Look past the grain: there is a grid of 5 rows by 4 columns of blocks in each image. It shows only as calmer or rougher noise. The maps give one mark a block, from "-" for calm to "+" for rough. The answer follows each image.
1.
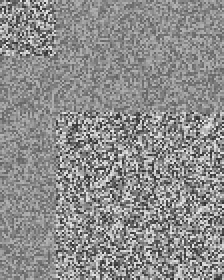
+---
----
-+++
-+++
-+++
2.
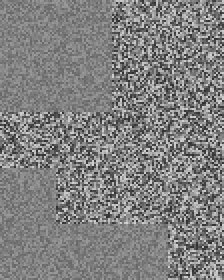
--++
--++
++++
-+++
---+
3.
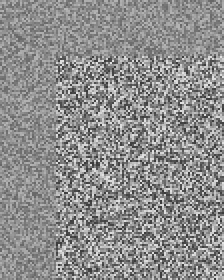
----
-+++
-+++
-+++
-+++
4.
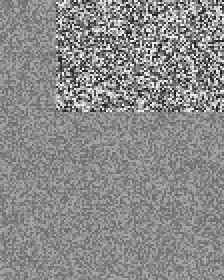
-+++
-+++
----
----
----
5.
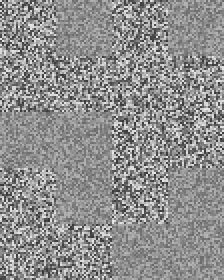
+-+-
++++
--++
+-+-
++--
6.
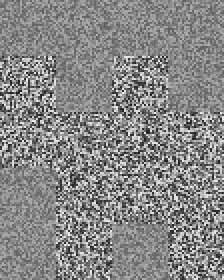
----
+-+-
++++
-+++
-+-+
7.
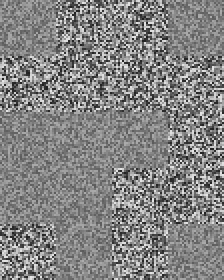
-++-
++++
---+
--++
+-+-
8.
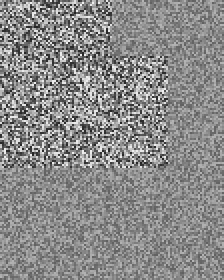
++--
+++-
+++-
----
----
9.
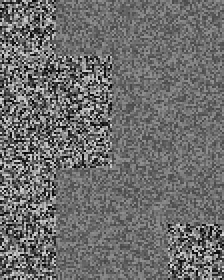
+---
++--
++--
+---
+--+
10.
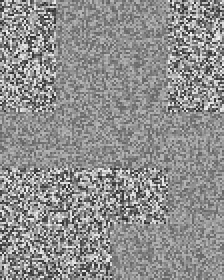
+--+
+--+
----
+++-
++--
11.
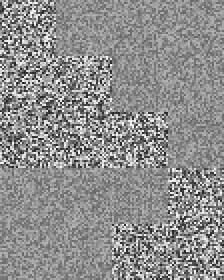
+---
++--
+++-
---+
--++
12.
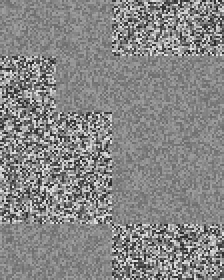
--++
+---
++--
++--
--++
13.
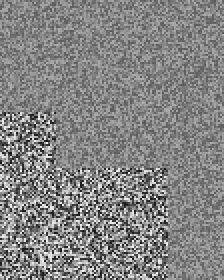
----
----
+---
+++-
+++-
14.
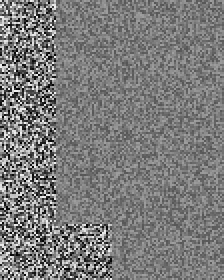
+---
+---
+---
+---
++--
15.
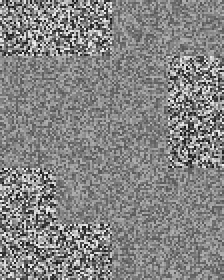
++--
---+
---+
+---
++--
